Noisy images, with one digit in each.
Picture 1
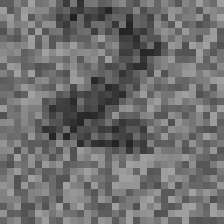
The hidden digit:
2
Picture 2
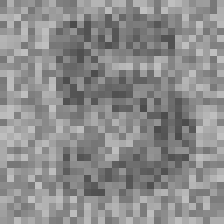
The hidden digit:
5
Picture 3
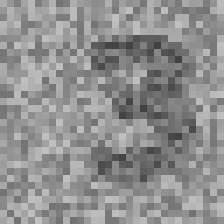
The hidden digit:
3
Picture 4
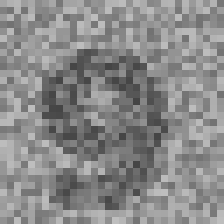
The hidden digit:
9
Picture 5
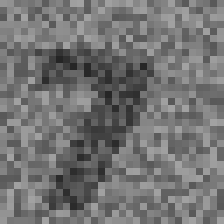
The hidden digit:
7
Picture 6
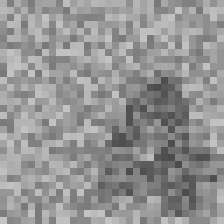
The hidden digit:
4
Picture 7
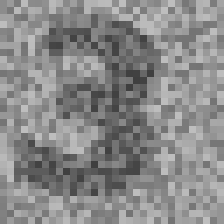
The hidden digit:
3
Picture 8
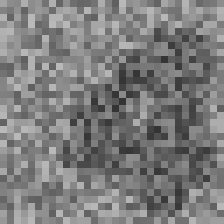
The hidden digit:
4
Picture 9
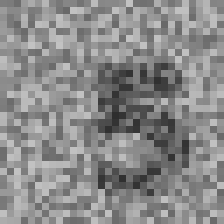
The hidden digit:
5
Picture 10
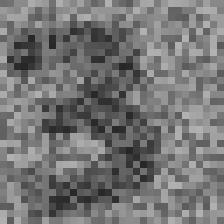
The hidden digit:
3
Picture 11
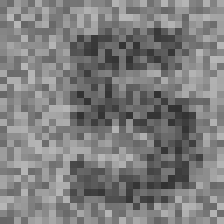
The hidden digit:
5
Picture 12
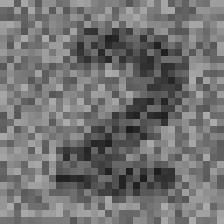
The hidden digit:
2
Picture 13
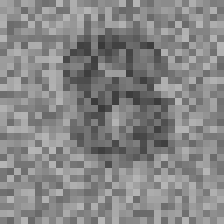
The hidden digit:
8
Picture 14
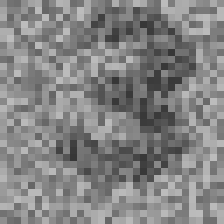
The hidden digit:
3
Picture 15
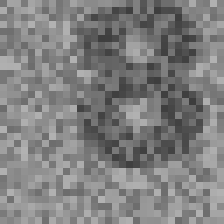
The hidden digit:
8
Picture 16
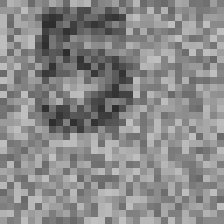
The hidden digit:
5
